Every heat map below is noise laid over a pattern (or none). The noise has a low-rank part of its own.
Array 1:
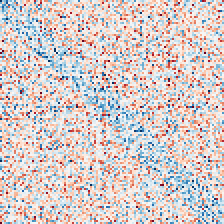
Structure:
a diagonal band
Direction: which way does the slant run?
top left to bottom right
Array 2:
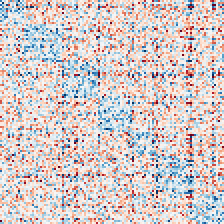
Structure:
blocks along the diagonal
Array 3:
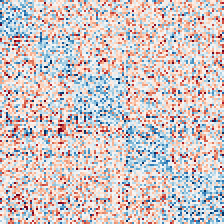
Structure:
blocks along the diagonal
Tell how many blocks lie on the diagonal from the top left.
5
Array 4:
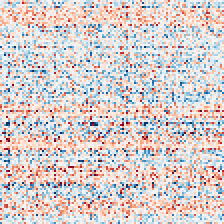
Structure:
bands of rows
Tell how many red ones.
5
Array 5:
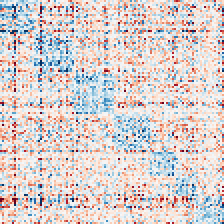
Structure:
blocks along the diagonal
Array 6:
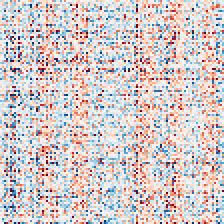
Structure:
bands of columns
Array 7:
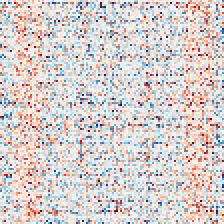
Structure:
bands of columns
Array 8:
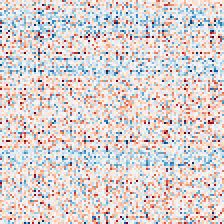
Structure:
bands of rows
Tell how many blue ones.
3
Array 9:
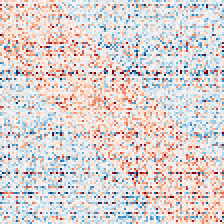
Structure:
a diagonal band
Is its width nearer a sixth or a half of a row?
a half
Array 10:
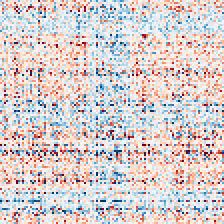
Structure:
bands of rows crossing bands of columns
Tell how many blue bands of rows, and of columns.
3 and 1
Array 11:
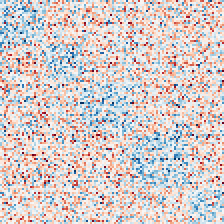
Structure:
blocks along the diagonal
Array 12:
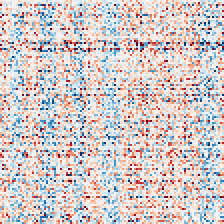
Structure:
bands of columns
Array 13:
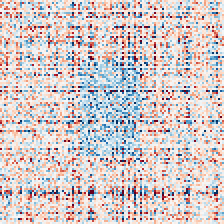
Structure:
one block
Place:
centre
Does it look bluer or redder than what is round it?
bluer
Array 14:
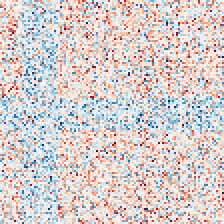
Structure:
bands of rows crossing bands of columns
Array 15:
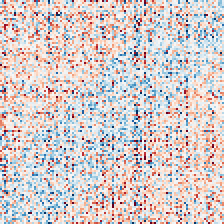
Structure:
a diagonal band
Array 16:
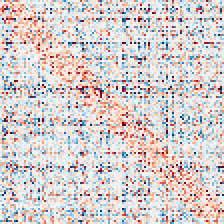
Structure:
a diagonal band
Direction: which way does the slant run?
top left to bottom right
